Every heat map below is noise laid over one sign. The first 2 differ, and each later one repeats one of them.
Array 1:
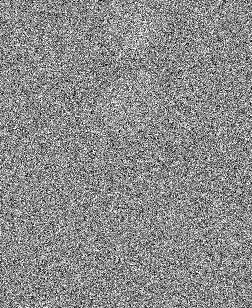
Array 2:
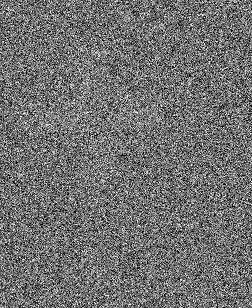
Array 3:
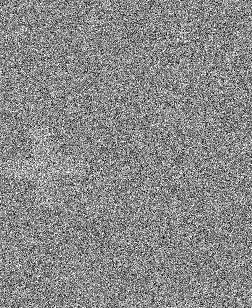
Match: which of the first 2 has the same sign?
2
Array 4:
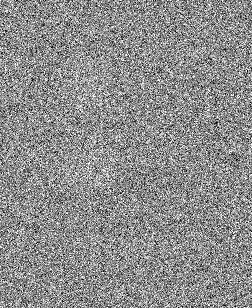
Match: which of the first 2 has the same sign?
1
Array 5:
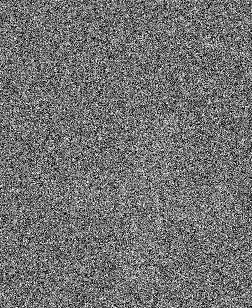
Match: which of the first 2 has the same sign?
2
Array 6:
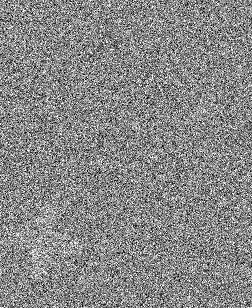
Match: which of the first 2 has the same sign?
2
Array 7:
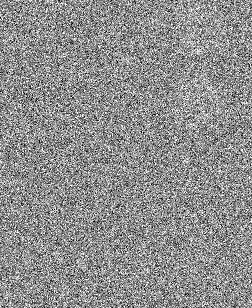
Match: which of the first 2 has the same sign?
1
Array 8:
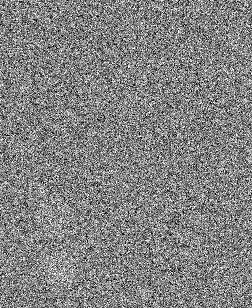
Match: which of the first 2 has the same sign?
1
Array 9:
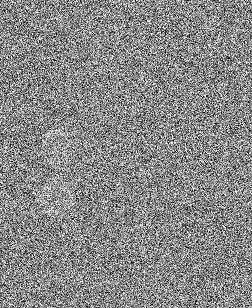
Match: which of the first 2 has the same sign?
1
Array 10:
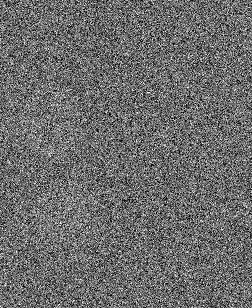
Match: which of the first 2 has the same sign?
1
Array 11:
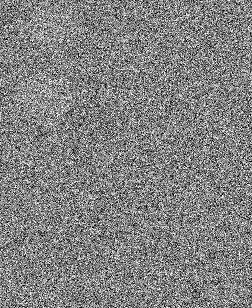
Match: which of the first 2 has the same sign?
1
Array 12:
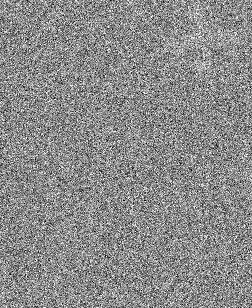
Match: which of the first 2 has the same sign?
2
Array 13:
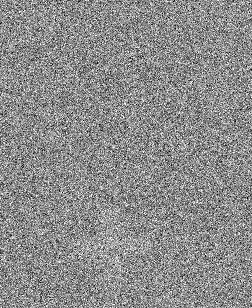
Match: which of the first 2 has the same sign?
2
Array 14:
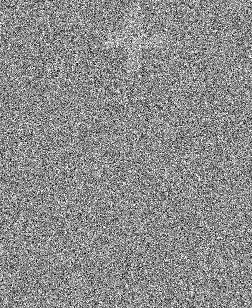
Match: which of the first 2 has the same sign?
2
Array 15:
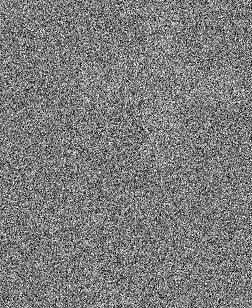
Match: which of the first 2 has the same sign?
2
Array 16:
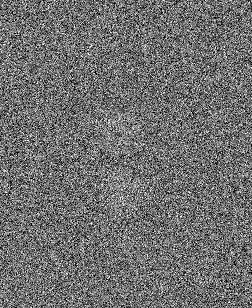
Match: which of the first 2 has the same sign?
1
